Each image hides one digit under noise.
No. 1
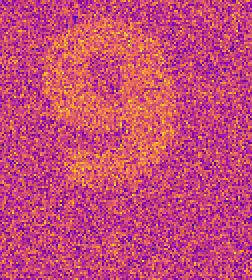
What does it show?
light 9
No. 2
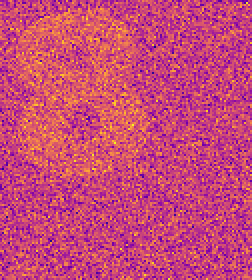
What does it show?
light 8
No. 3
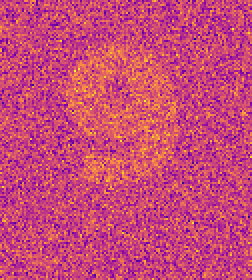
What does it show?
light 9
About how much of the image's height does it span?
half
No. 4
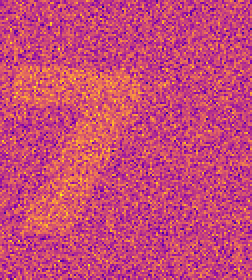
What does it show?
light 7
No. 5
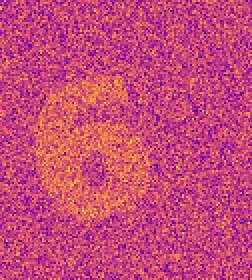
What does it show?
light 6
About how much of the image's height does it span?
half
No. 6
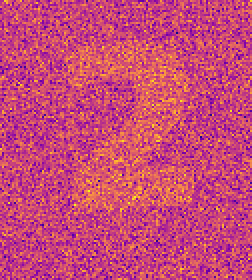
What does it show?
light 2
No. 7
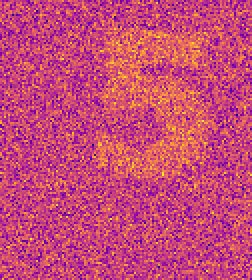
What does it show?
light 5
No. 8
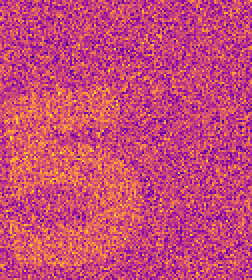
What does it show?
light 5
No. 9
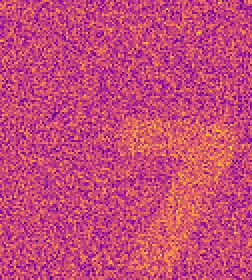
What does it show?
light 7
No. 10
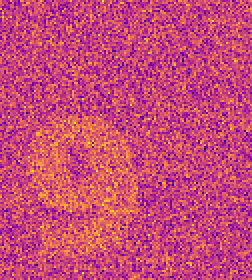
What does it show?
light 9
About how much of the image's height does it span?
half
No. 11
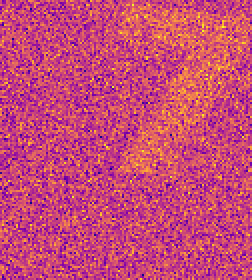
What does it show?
light 7
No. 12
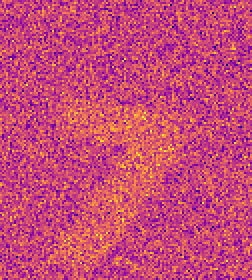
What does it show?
light 7
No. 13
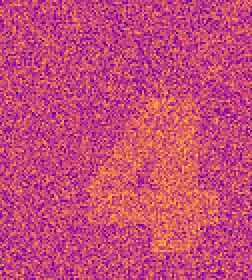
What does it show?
light 4
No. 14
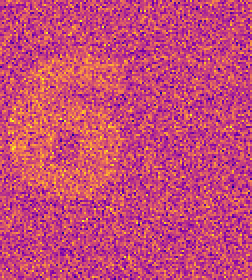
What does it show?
light 6
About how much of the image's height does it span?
half
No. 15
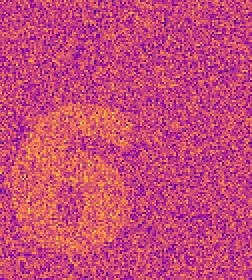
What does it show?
light 6
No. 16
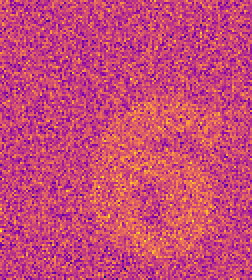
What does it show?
light 6
